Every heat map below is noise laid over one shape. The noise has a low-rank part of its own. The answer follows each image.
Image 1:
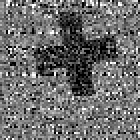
cross
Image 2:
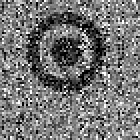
bullseye
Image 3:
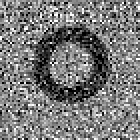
ring
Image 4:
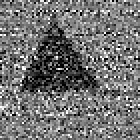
triangle
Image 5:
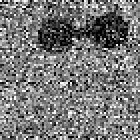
dumbbell
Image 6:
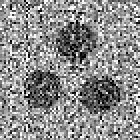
three dots
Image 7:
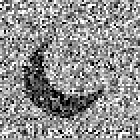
crescent
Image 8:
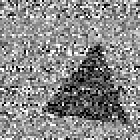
triangle
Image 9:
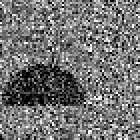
half disc
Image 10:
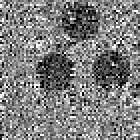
three dots
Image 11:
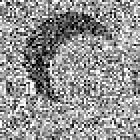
crescent
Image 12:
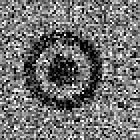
bullseye
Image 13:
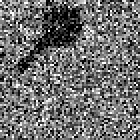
lollipop
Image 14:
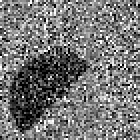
half disc
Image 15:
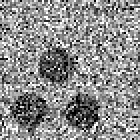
three dots
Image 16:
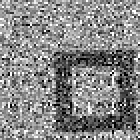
square frame
